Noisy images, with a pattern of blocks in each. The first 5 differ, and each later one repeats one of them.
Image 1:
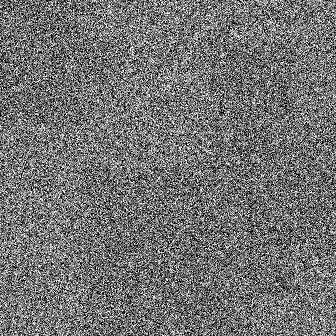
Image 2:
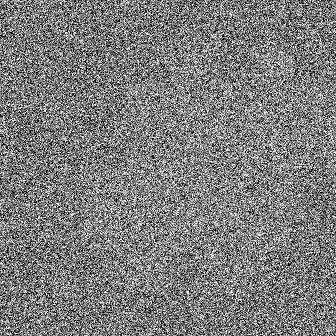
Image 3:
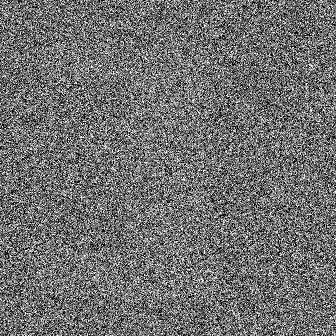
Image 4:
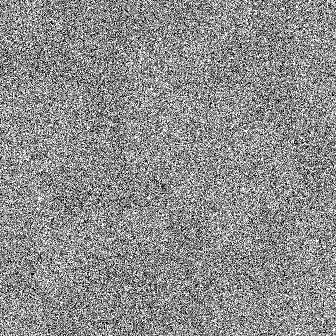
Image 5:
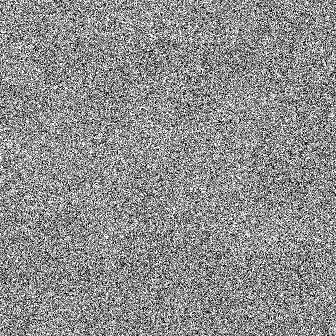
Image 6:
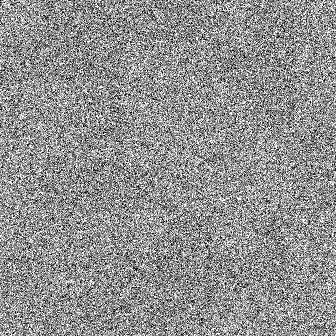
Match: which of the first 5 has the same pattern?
4
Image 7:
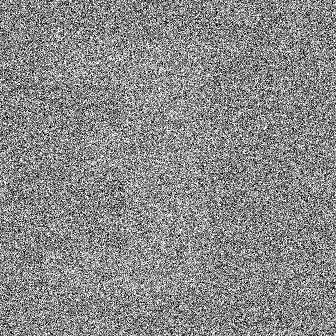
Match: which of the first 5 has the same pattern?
3
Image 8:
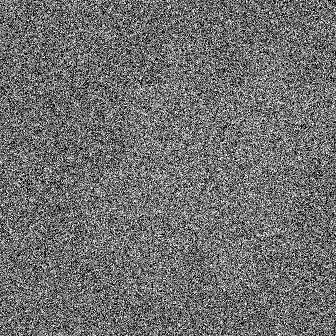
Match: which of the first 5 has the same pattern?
2
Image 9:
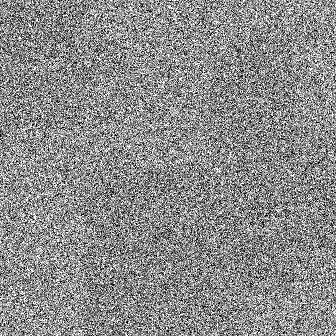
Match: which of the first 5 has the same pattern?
1
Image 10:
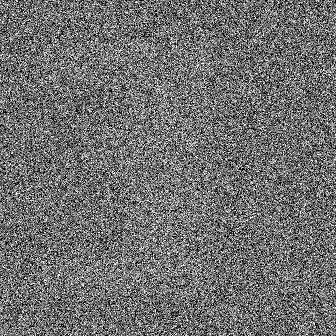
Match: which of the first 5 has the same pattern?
3
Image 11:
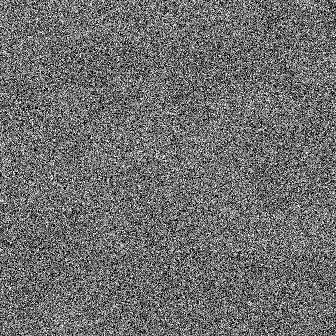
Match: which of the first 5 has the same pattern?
5
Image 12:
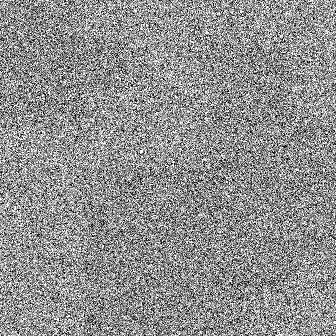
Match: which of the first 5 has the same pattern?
1
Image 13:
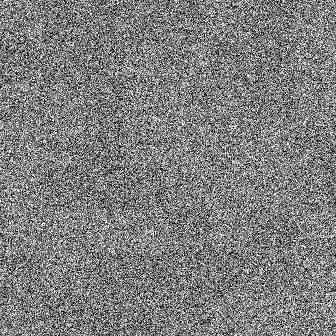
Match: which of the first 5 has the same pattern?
4
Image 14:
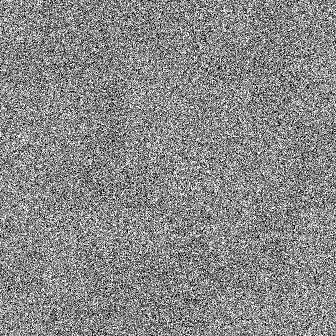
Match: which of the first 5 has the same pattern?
4
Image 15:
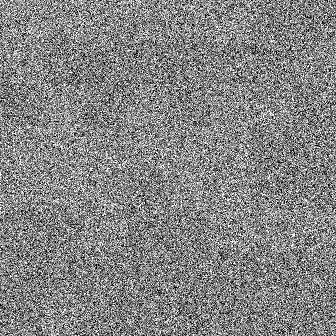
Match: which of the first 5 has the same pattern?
5
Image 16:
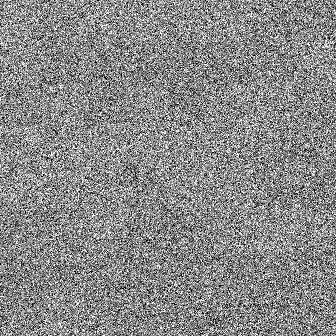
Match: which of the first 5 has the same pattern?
5
